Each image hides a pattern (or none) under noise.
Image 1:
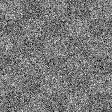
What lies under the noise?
a checkerboard
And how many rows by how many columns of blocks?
6 by 5
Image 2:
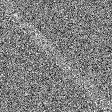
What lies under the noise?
a diagonal band
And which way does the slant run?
top left to bottom right
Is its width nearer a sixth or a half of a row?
a sixth
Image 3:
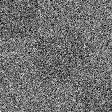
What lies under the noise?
blocks along the diagonal
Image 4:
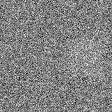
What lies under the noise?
one block
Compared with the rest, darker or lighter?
lighter
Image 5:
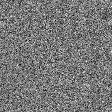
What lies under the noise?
only noise
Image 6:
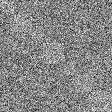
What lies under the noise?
blocks along the diagonal
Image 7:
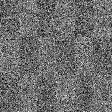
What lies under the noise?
a checkerboard
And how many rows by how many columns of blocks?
3 by 6
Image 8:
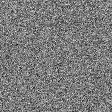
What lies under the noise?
only noise
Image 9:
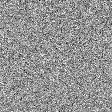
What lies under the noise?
only noise
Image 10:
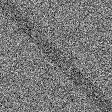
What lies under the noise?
a diagonal band
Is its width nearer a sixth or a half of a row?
a sixth
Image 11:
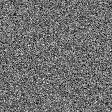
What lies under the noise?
only noise
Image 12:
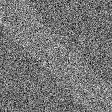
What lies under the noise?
a diagonal band
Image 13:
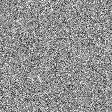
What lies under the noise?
only noise
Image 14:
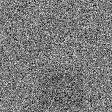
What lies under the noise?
one block
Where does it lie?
bottom middle
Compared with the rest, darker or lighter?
darker
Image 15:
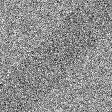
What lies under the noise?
a diagonal band
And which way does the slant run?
bottom left to top right
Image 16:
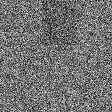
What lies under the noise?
one block
